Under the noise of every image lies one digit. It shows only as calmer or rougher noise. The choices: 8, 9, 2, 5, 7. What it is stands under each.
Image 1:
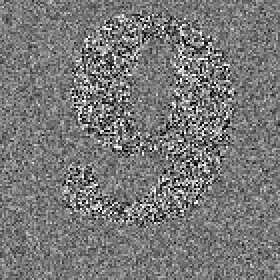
9
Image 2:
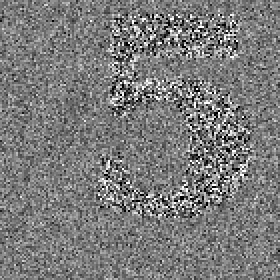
5
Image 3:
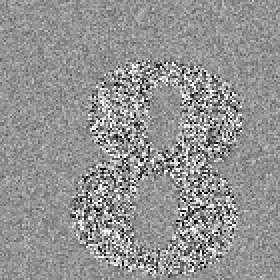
8
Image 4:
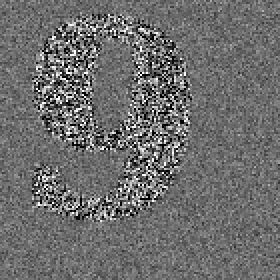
9
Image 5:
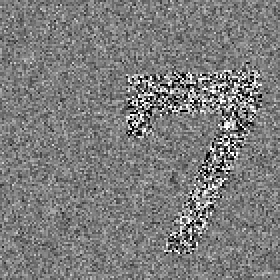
7
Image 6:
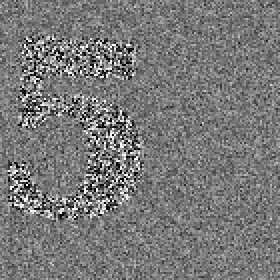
5
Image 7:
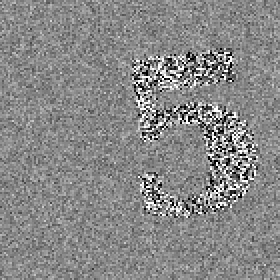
5
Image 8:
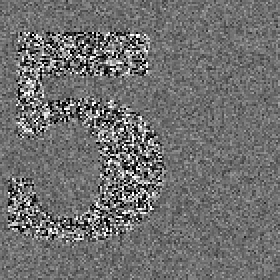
5
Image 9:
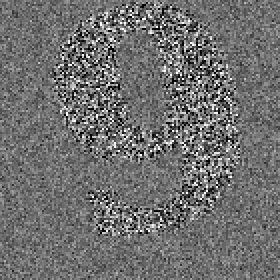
9
